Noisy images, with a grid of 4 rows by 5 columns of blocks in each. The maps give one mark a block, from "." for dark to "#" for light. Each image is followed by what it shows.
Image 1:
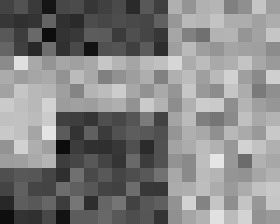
. . . # #
# # # # #
# . . # #
. . . # #
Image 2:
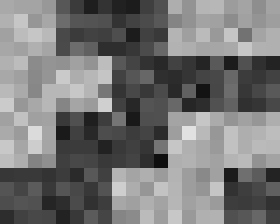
# . . # #
# # . . .
# . . # #
. . # # .
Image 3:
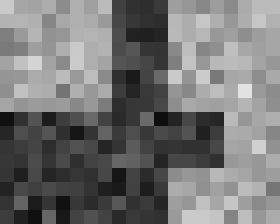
# # . # #
# # . # #
. . . . #
. . . # #
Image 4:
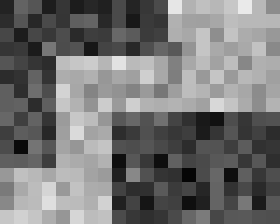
. . . # #
. # # # #
. # . . .
# # . . .
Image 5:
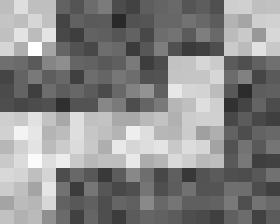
# . . . #
. . . # .
# # # # .
# . . . .
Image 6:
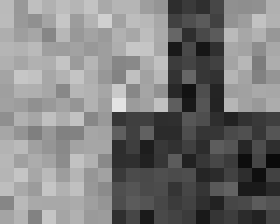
# # # . #
# # # . #
# # . . .
# # . . .
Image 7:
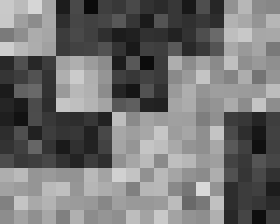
# . . . #
. # . # #
. . # # .
# # # # .
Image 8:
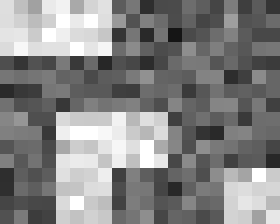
# # . . .
. . . . .
. # # . .
. # . . #
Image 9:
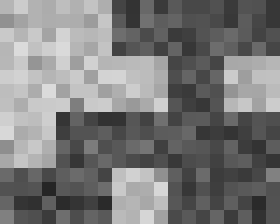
# # . . .
# # # . #
# . . . .
. . # . .
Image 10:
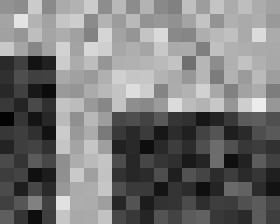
# # # # #
. # # # #
. # . . .
. # . . .
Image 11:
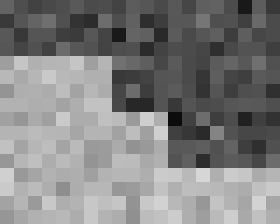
. . . . .
# # . . .
# # # . .
# # # # #
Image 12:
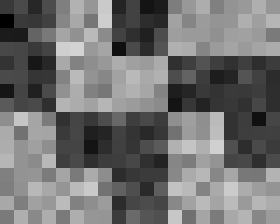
. # . # #
. # # . .
# . . # .
# # . # #
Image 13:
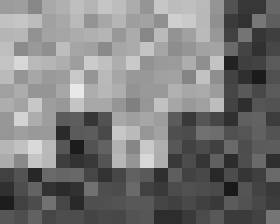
# # # # .
# # # # .
# . # . .
. . . . .
